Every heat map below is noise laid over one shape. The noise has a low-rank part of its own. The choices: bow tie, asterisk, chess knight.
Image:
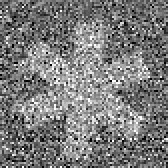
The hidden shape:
asterisk
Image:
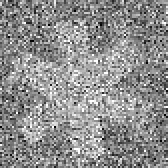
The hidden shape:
asterisk
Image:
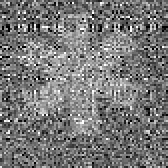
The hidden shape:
asterisk
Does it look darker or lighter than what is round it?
lighter
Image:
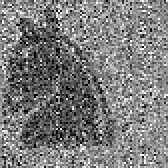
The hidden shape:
chess knight
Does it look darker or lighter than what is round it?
darker
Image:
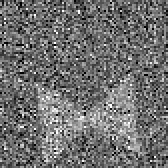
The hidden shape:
bow tie
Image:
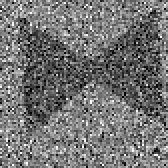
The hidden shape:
bow tie
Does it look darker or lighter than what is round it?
darker
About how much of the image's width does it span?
nearly all
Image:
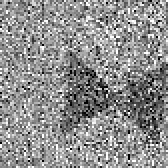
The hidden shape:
bow tie
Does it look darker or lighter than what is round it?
darker
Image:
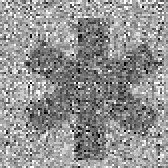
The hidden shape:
asterisk
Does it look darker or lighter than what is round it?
darker
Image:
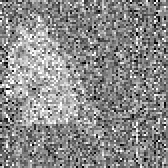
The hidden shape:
chess knight
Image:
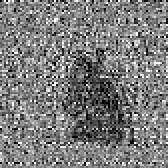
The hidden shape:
chess knight
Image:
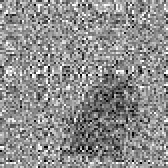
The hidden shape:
chess knight
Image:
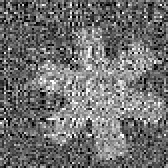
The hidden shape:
asterisk
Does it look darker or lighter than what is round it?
lighter
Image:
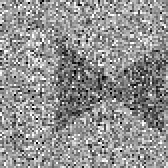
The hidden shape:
bow tie
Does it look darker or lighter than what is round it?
darker
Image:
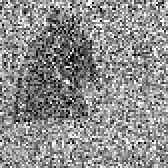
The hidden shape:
chess knight
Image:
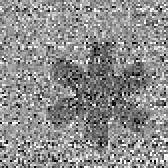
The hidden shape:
asterisk
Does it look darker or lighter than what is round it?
darker
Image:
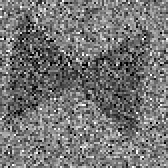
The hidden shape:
bow tie
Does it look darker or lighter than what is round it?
darker
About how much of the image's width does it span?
nearly all
